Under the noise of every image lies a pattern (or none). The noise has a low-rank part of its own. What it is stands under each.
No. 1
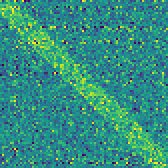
a diagonal band
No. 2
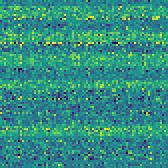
bands of rows
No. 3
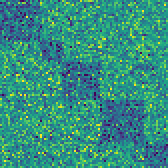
blocks along the diagonal
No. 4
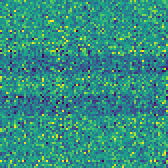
bands of rows
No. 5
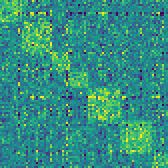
blocks along the diagonal
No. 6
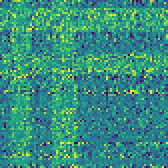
bands of rows crossing bands of columns
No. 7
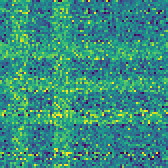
bands of rows crossing bands of columns
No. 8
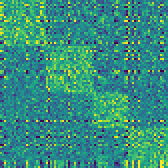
blocks along the diagonal
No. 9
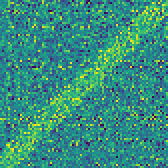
a diagonal band
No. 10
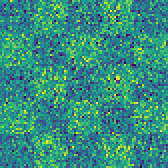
a checkerboard
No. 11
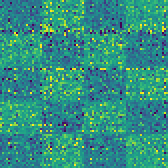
a checkerboard
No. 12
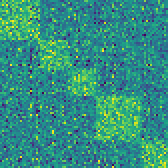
blocks along the diagonal
